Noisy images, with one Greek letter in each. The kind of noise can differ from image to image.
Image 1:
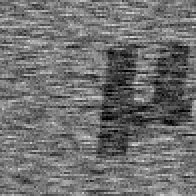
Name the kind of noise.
streaked along the rows
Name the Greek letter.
mu
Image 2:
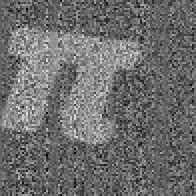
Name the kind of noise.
columns of uneven size
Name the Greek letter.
pi
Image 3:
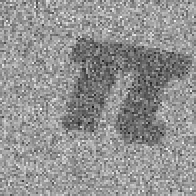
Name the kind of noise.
independent entries
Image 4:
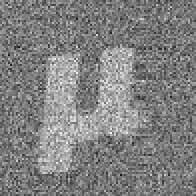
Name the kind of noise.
low rank plus noise
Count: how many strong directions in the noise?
five to eight
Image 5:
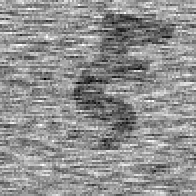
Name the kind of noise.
streaked along the rows
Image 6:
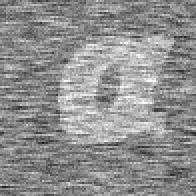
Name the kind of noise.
streaked along the rows
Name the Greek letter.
alpha
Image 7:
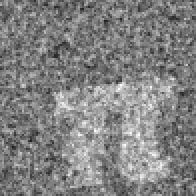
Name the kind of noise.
blotchy
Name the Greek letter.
pi
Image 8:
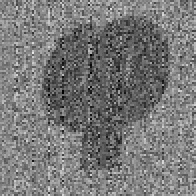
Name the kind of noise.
columns of uneven size
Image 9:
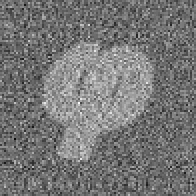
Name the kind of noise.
low rank plus noise
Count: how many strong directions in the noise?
one
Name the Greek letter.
phi
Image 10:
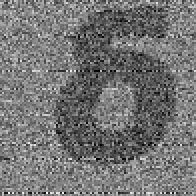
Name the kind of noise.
rows of uneven size
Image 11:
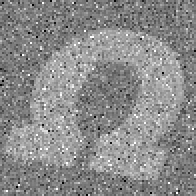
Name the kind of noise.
heavy tails
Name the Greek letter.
omega
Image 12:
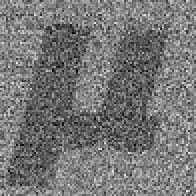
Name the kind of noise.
low rank plus noise
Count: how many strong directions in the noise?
five to eight
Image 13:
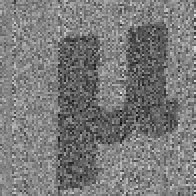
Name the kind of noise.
columns of uneven size
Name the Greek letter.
mu
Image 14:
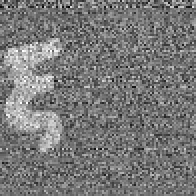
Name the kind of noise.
rows of uneven size
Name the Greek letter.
xi
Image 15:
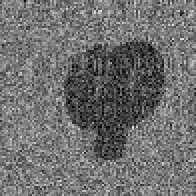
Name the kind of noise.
low rank plus noise
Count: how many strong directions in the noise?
two
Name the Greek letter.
phi
